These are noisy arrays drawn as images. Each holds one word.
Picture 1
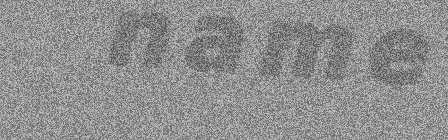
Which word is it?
name
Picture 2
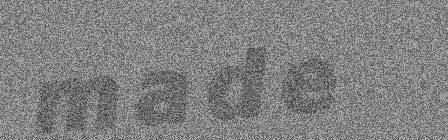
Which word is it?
made
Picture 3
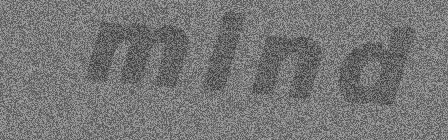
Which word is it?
mind
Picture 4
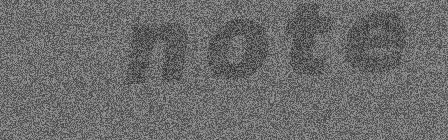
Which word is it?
note
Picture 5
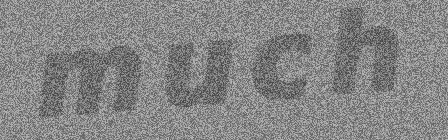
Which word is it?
much
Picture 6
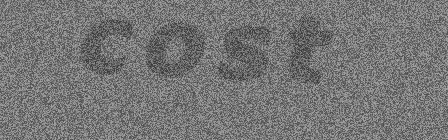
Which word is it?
cost
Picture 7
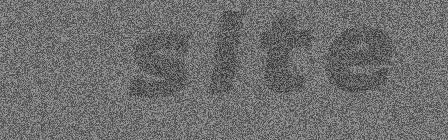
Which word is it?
site
